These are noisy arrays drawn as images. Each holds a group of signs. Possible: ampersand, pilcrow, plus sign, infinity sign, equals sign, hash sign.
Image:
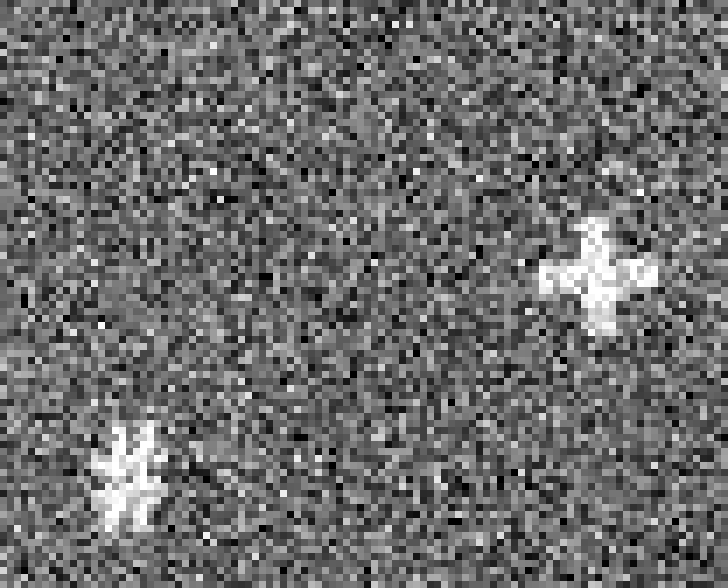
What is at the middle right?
plus sign
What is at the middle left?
nothing
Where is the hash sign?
bottom left
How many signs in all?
2
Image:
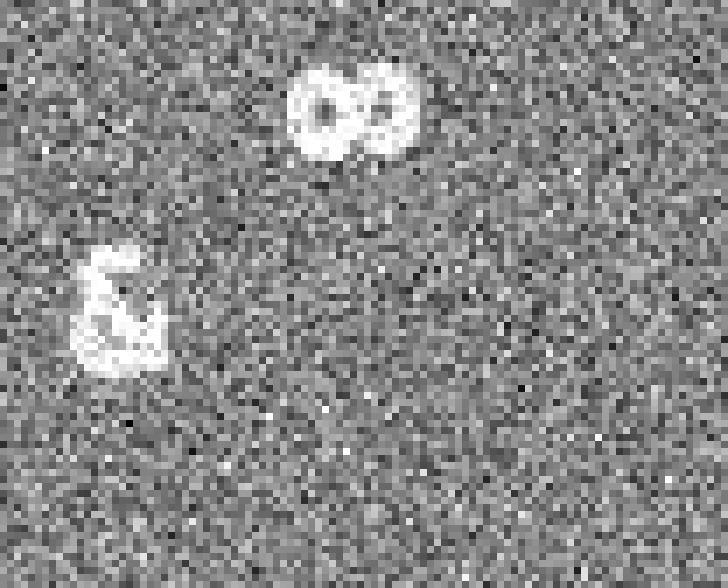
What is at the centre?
nothing
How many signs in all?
2
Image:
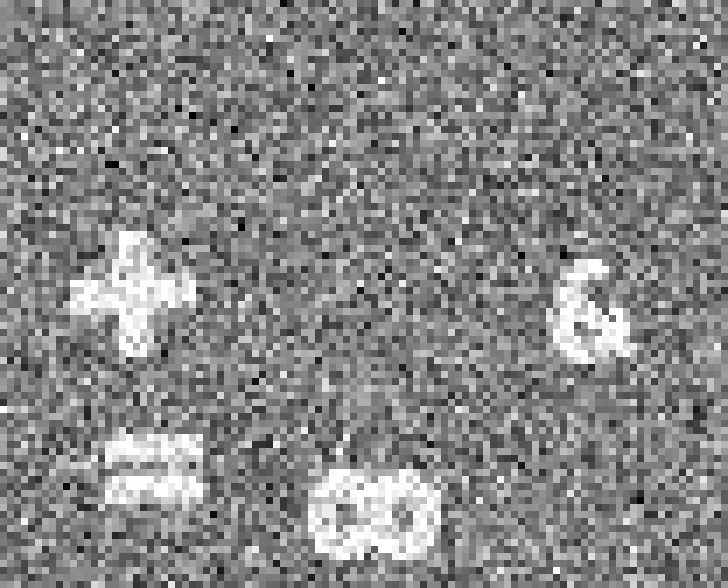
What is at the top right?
nothing
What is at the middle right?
ampersand
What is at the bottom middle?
infinity sign
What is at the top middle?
nothing
